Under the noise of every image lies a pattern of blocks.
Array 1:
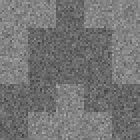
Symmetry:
left and right mirror each other
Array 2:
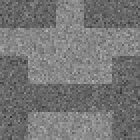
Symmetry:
left and right mirror each other
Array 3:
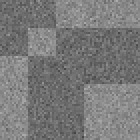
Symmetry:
mirrored about the diagonal from the top left
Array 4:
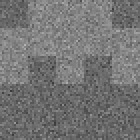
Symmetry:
left and right mirror each other
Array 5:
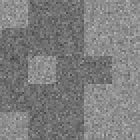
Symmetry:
top and bottom mirror each other
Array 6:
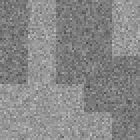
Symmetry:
no symmetry
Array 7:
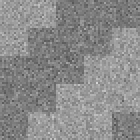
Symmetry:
mirrored about the diagonal from the top left
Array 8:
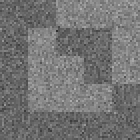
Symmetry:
mirrored about the diagonal from the bottom left
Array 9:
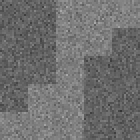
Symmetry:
the same after a half turn
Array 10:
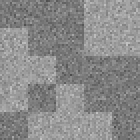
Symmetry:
mirrored about the diagonal from the bottom left
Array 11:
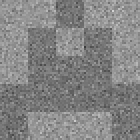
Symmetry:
left and right mirror each other
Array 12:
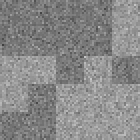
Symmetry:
no symmetry
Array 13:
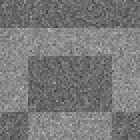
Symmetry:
left and right mirror each other
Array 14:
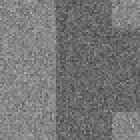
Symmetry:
top and bottom mirror each other
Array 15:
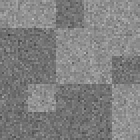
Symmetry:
mirrored about the diagonal from the bottom left
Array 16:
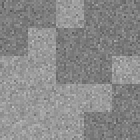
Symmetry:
mirrored about the diagonal from the bottom left
